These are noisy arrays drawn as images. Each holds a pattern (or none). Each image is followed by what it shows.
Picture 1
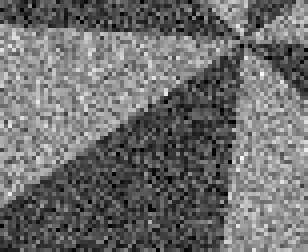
spokes from one point
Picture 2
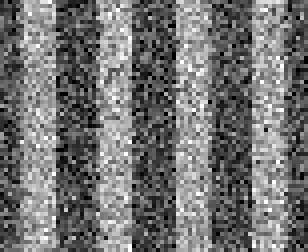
vertical stripes
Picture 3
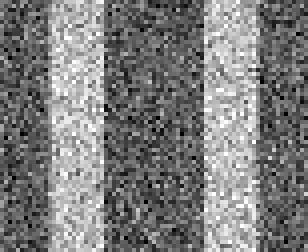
vertical stripes
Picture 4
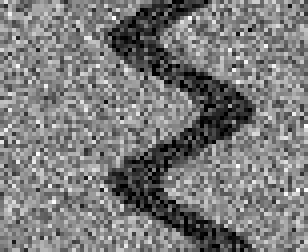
a wavy band
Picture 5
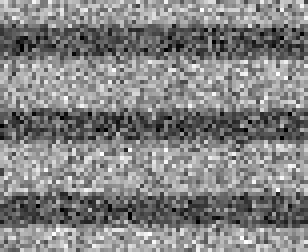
horizontal stripes
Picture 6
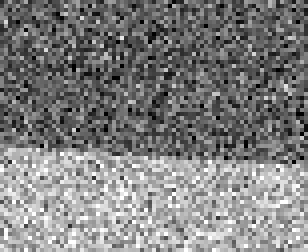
a sharp edge
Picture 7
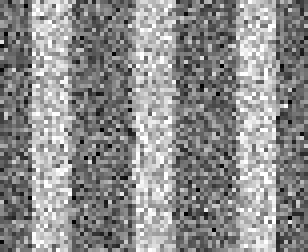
vertical stripes
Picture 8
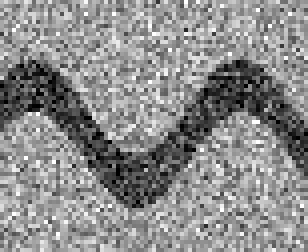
a wavy band
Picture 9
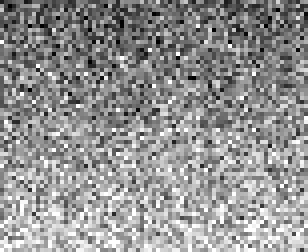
a smooth slope
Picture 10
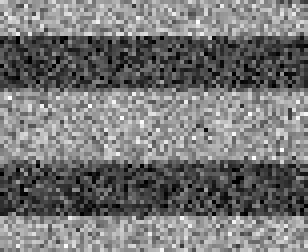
horizontal stripes
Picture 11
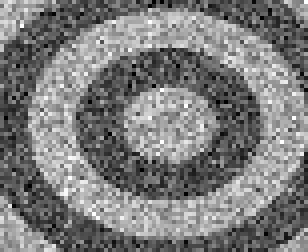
rings round one point
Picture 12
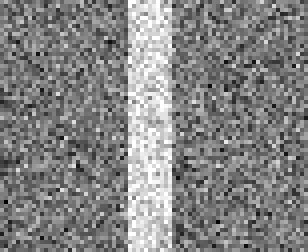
one vertical stripe
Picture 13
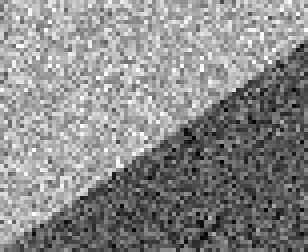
a sharp edge
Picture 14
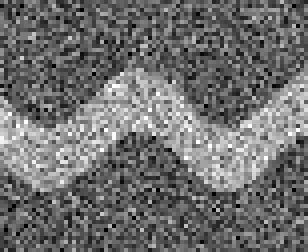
a wavy band
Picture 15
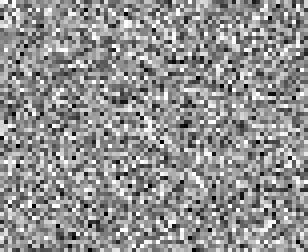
only noise
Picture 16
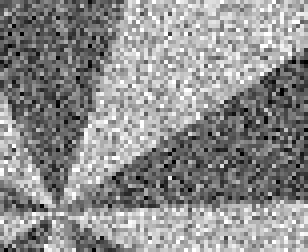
spokes from one point
